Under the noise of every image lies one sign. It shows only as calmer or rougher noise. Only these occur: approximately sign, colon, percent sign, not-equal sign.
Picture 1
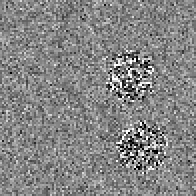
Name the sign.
colon
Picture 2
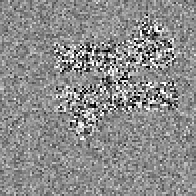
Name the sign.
not-equal sign
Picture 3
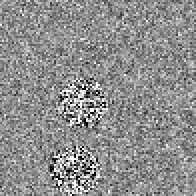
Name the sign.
colon
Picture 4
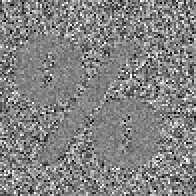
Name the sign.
percent sign
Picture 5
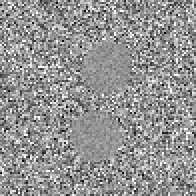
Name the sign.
colon
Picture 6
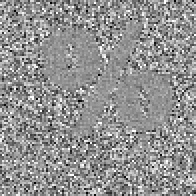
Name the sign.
percent sign
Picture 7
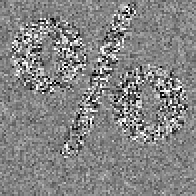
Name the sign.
percent sign
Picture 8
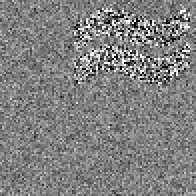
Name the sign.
approximately sign
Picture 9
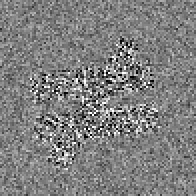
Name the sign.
not-equal sign
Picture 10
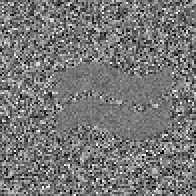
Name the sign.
approximately sign
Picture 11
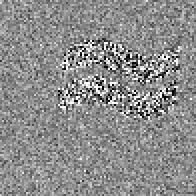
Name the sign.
approximately sign
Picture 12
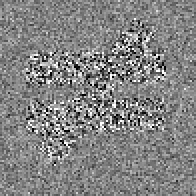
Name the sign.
not-equal sign
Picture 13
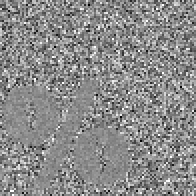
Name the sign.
percent sign
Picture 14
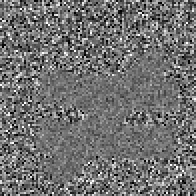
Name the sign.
not-equal sign
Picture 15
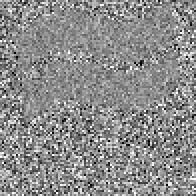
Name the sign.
approximately sign
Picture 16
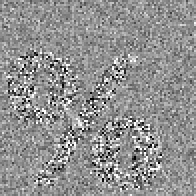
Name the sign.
percent sign
